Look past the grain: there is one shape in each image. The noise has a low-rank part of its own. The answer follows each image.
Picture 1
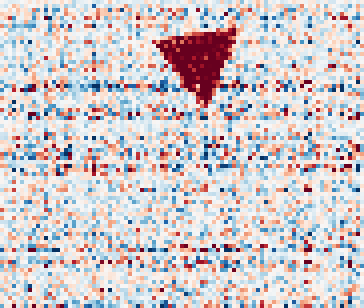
triangle
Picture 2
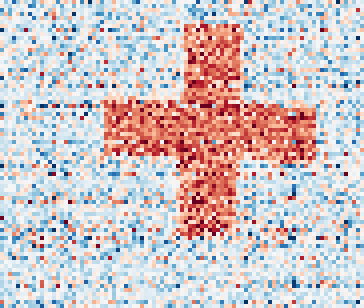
cross
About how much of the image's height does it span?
two thirds
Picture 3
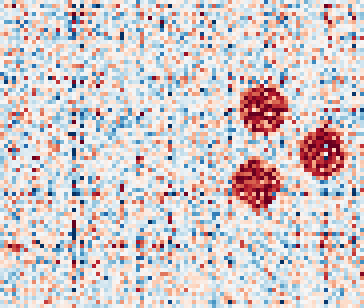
three dots
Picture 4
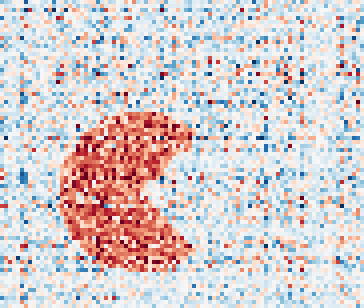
disc with a wedge cut out
